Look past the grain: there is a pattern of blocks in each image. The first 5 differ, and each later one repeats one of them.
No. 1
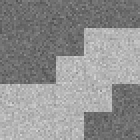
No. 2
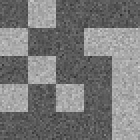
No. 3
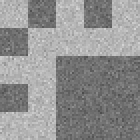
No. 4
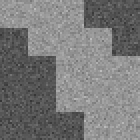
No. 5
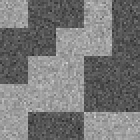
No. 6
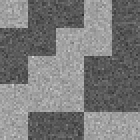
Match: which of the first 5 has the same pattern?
5
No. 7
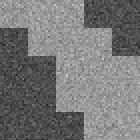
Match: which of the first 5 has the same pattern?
4
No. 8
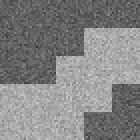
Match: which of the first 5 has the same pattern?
1
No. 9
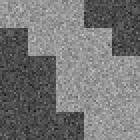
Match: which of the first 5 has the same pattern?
4
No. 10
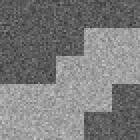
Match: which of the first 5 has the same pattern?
1
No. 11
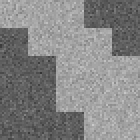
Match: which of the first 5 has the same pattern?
4
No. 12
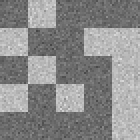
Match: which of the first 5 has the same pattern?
2
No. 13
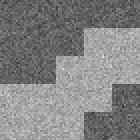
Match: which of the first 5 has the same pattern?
1
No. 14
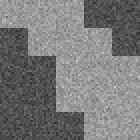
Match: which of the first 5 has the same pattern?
4
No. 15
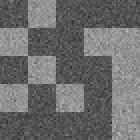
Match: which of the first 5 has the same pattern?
2
